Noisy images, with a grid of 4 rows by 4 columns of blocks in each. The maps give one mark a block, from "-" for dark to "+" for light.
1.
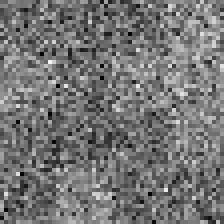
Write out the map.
- - - +
+ - + +
- - - +
- + - -
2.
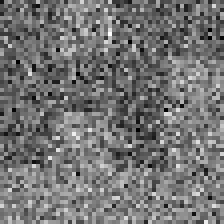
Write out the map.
- + - -
- - - +
- + - +
+ + + +
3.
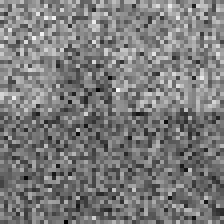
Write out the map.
+ + + +
+ - + +
- - - -
- - - -
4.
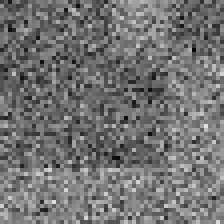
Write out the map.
- - + -
- - - +
- - - +
+ + + +
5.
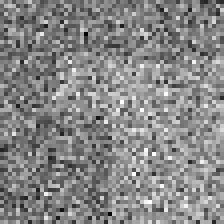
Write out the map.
- - - -
- + + +
- - + +
- - + +
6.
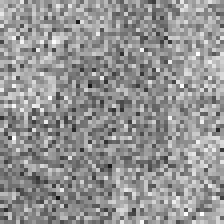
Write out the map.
+ + - +
+ - - +
- - - +
- - + +
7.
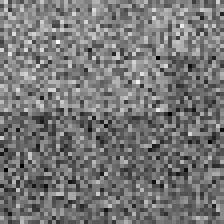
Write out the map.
+ + + +
+ + + -
- - - -
- - - -
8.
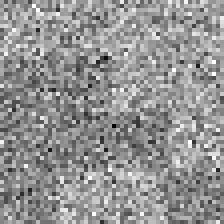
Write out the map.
+ + + +
- - + +
- - - +
- + + -
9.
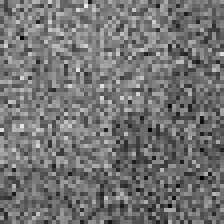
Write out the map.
+ + + -
+ + + -
+ + - -
- - - -
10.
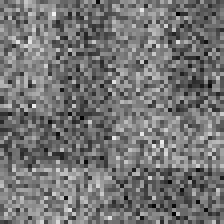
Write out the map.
+ - + -
+ - + -
- - + +
+ + - -
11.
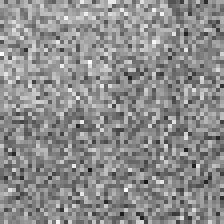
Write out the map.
+ + + -
+ + - -
- - - -
- - - -
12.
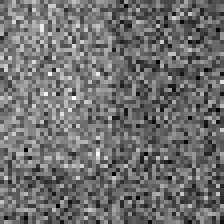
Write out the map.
+ + - -
+ + - -
+ + - -
- - - -
